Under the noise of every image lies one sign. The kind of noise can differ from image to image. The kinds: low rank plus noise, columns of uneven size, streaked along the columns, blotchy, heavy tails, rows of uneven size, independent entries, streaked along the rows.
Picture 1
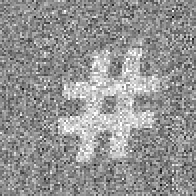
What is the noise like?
low rank plus noise
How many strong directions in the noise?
two
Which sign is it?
hash sign
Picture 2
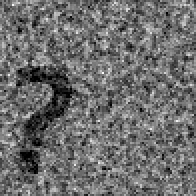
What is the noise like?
blotchy
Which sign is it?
question mark
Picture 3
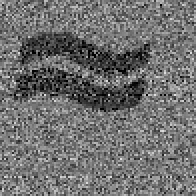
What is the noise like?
rows of uneven size
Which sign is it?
approximately sign
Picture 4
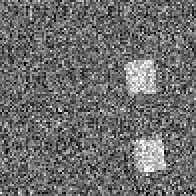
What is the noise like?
low rank plus noise
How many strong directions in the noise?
three or four
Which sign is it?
colon
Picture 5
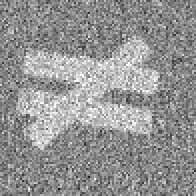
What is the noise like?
low rank plus noise
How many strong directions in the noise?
three or four
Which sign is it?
not-equal sign
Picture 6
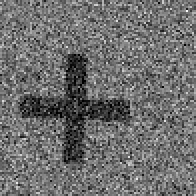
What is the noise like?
low rank plus noise
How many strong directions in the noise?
one
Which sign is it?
plus sign
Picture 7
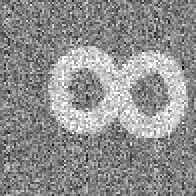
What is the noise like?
columns of uneven size
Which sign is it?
infinity sign
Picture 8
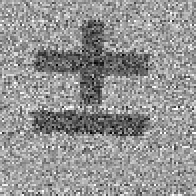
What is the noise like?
rows of uneven size
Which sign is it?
plus-minus sign
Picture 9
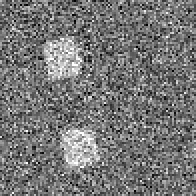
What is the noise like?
low rank plus noise
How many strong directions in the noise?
two
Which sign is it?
colon
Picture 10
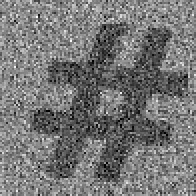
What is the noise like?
low rank plus noise
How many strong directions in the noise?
one
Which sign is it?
hash sign
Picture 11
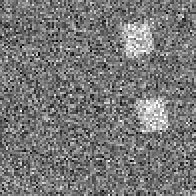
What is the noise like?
low rank plus noise
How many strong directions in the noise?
two
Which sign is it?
colon
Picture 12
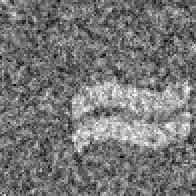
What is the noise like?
blotchy
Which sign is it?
approximately sign
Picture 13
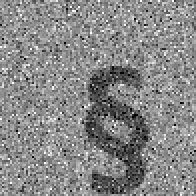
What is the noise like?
heavy tails
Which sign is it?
section sign
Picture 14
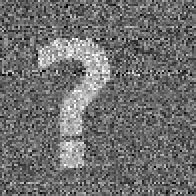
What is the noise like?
rows of uneven size
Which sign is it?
question mark
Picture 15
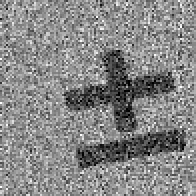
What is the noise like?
columns of uneven size
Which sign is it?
plus-minus sign
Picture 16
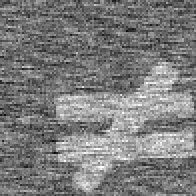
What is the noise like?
streaked along the rows
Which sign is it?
not-equal sign
